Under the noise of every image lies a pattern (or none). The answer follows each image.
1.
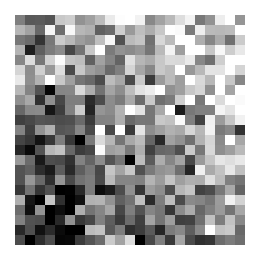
a smooth slope
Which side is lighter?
top right
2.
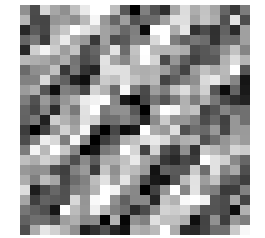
diagonal stripes
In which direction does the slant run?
bottom left to top right
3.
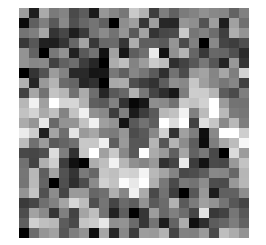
a wavy band
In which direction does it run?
left to right
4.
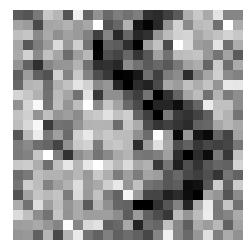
a wavy band
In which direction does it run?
top to bottom
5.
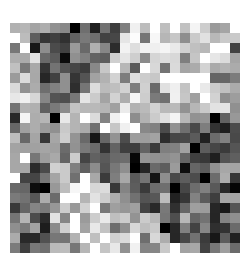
spokes from one point
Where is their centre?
middle left
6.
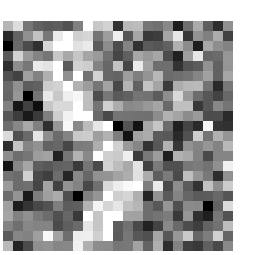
a wavy band
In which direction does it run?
top to bottom
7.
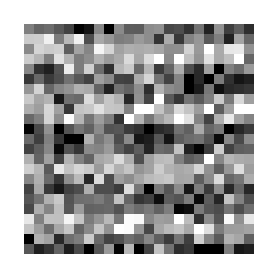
horizontal stripes
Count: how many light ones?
4
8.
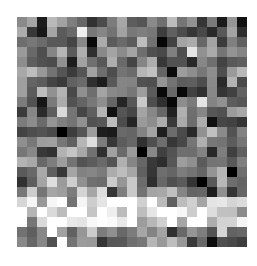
one horizontal stripe
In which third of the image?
bottom
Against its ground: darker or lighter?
lighter
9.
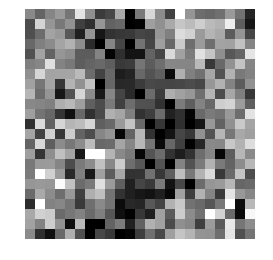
a wavy band
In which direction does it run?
top to bottom
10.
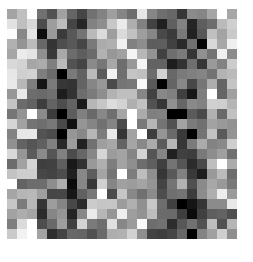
vertical stripes
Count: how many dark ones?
2
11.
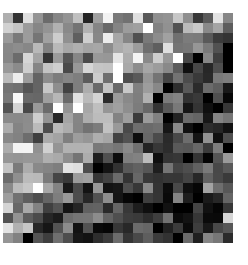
a sharp edge
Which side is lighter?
top left
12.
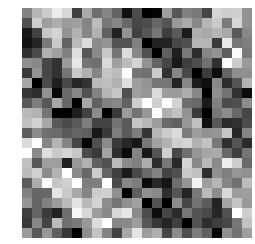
diagonal stripes
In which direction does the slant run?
top left to bottom right
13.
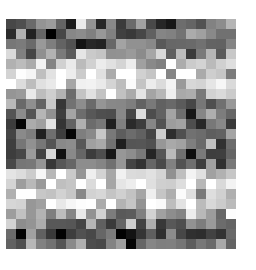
horizontal stripes
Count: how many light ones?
2
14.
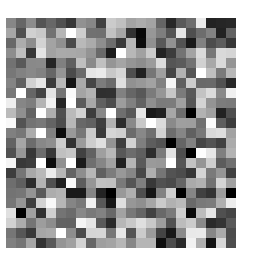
only noise
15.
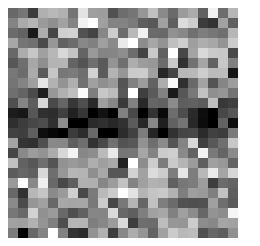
one horizontal stripe
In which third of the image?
middle
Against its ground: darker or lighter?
darker
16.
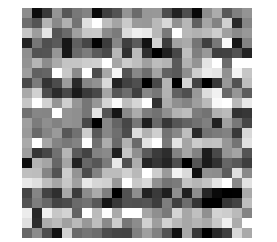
horizontal stripes
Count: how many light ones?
6
